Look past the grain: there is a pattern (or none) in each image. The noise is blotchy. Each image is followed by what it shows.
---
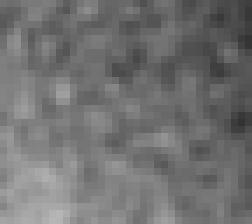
a smooth slope
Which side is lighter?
bottom left
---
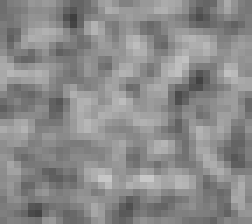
only noise
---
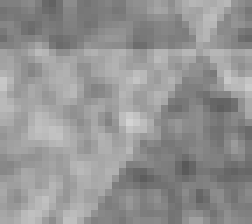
spokes from one point
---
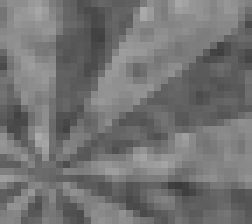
spokes from one point
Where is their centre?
bottom left
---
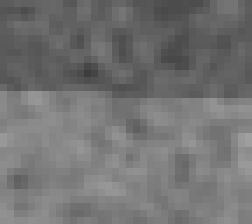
a sharp edge
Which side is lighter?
bottom
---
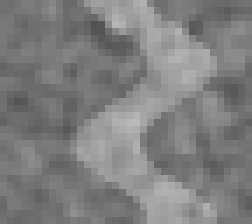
a wavy band
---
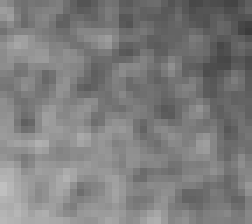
a smooth slope
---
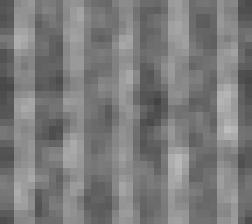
vertical stripes
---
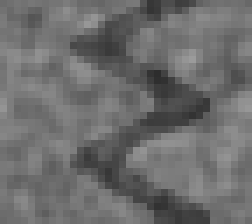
a wavy band
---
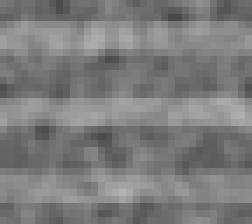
horizontal stripes
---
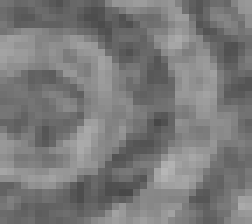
rings round one point
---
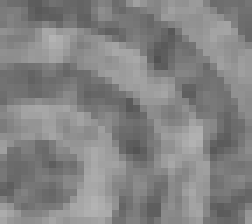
rings round one point
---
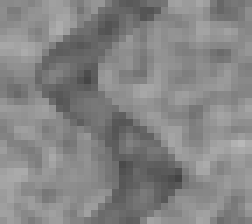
a wavy band
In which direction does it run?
top to bottom
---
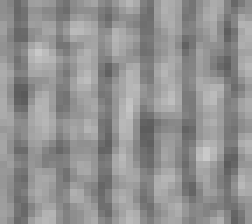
vertical stripes
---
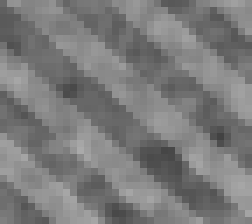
diagonal stripes
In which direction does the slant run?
top left to bottom right
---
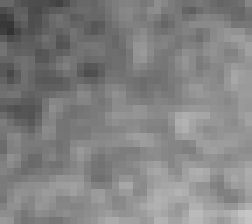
a smooth slope
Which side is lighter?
bottom right
